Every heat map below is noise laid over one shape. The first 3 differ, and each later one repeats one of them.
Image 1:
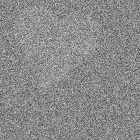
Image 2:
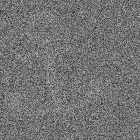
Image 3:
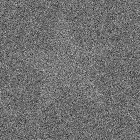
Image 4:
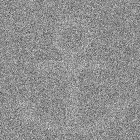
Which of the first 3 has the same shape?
2
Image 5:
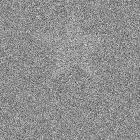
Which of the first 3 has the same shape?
3
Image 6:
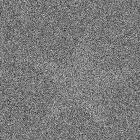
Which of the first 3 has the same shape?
3
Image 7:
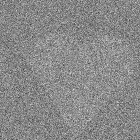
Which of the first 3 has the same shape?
1
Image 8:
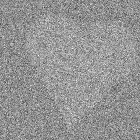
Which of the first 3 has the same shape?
1
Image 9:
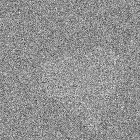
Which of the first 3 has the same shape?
1
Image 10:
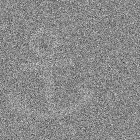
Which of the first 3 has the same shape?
2
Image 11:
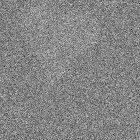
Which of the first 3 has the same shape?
1
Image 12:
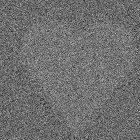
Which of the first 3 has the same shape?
1
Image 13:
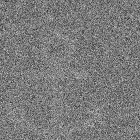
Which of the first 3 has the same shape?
2
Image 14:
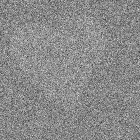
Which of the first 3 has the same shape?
1
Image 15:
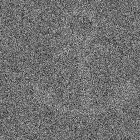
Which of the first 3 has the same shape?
2
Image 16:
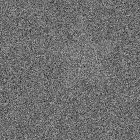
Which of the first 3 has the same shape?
3
